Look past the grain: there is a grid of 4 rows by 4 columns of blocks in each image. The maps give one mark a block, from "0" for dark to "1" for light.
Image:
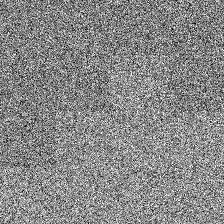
0 0 0 0
0 0 1 0
0 1 1 1
1 1 1 1
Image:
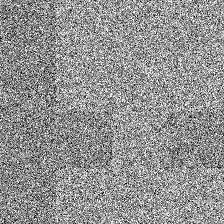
0 1 1 1
0 1 1 1
0 0 1 0
0 1 1 1
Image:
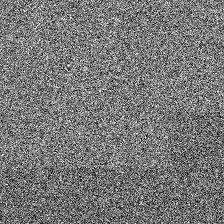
1 1 1 1
1 1 1 1
1 1 1 0
0 0 0 0
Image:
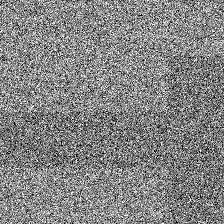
1 1 1 1
1 1 1 0
0 0 0 0
1 1 1 0
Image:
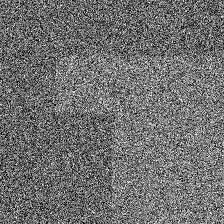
0 0 0 0
0 1 1 1
0 0 1 1
0 0 1 1
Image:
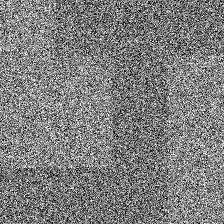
1 0 0 0
1 1 0 1
1 1 0 1
0 0 0 1
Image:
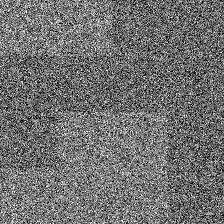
1 1 0 0
0 0 0 0
0 1 1 0
1 1 1 0
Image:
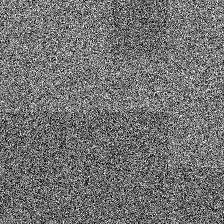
1 1 0 1
1 1 1 1
0 0 0 1
0 0 0 0
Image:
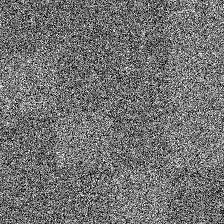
0 0 0 1
1 0 0 1
0 1 0 1
0 0 1 0
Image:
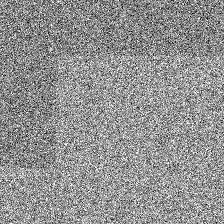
0 0 0 0
0 1 1 1
0 1 1 1
1 1 1 1
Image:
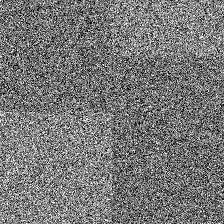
0 0 1 1
0 0 0 0
1 1 0 0
1 1 0 0
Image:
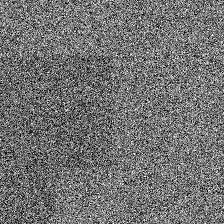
1 1 1 1
0 0 1 1
0 0 1 1
0 1 1 1
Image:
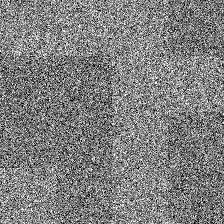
1 1 1 0
0 0 1 1
0 0 1 0
1 0 1 0
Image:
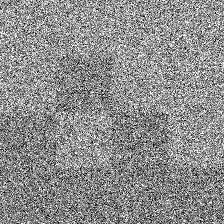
1 1 1 1
1 0 1 1
0 1 0 1
0 0 0 0
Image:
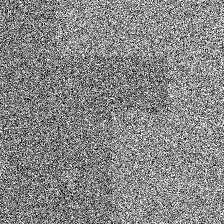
0 1 1 1
0 0 0 1
0 0 1 1
0 0 1 1
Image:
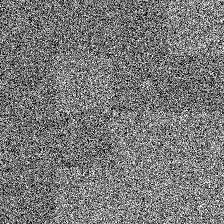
0 0 0 1
0 1 0 0
0 0 1 1
0 1 1 1
